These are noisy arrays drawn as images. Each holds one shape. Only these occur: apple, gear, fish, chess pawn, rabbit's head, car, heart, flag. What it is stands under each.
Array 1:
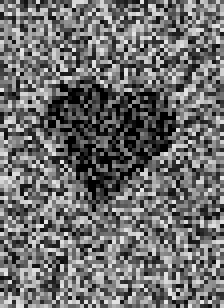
heart
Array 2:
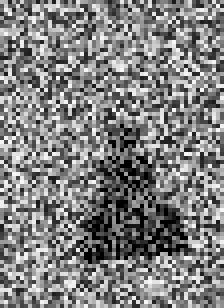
chess pawn
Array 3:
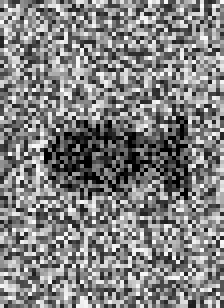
fish
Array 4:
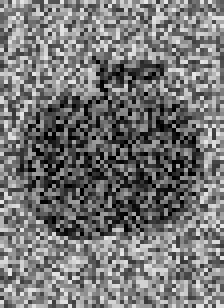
apple
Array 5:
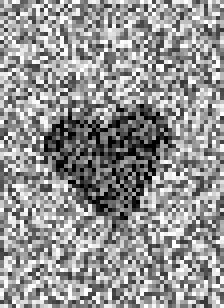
heart
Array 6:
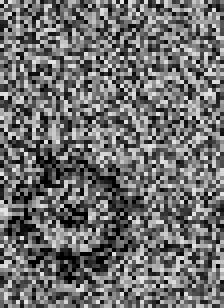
gear
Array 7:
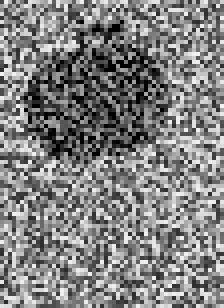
apple
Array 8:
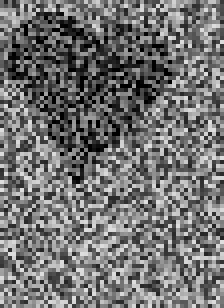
heart
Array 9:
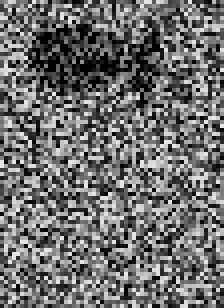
fish
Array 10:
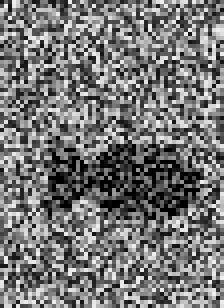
fish
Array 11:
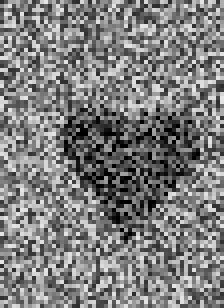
heart
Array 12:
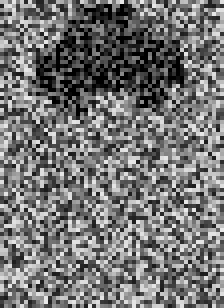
car
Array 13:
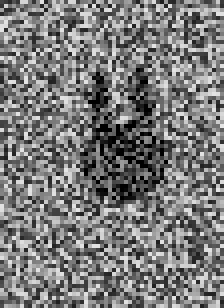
rabbit's head
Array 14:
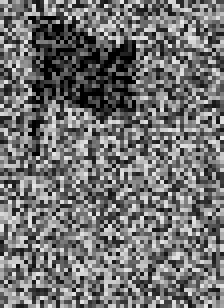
flag
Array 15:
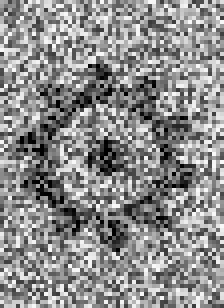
gear
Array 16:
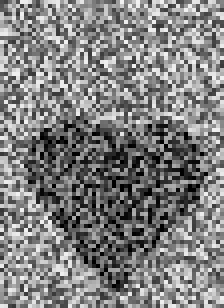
heart
